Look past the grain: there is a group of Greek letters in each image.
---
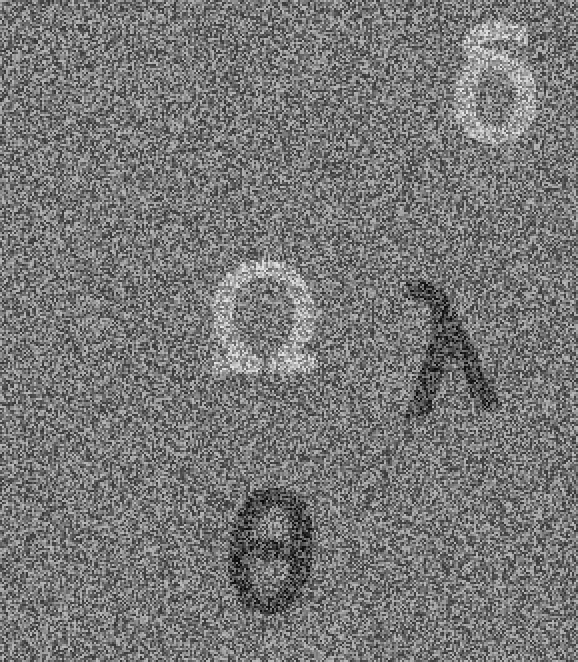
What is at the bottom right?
nothing
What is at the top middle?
nothing
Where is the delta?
top right
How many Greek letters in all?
4
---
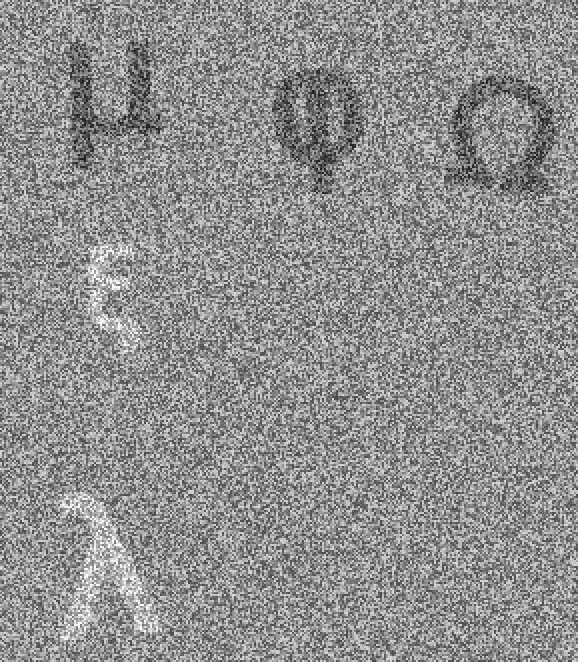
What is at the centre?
nothing
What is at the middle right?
nothing
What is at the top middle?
phi
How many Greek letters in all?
5
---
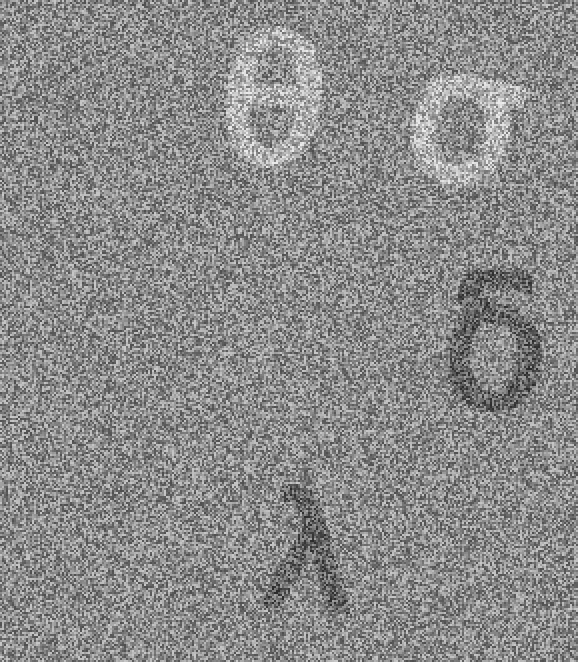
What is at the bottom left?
nothing
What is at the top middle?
theta
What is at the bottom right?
nothing
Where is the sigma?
top right
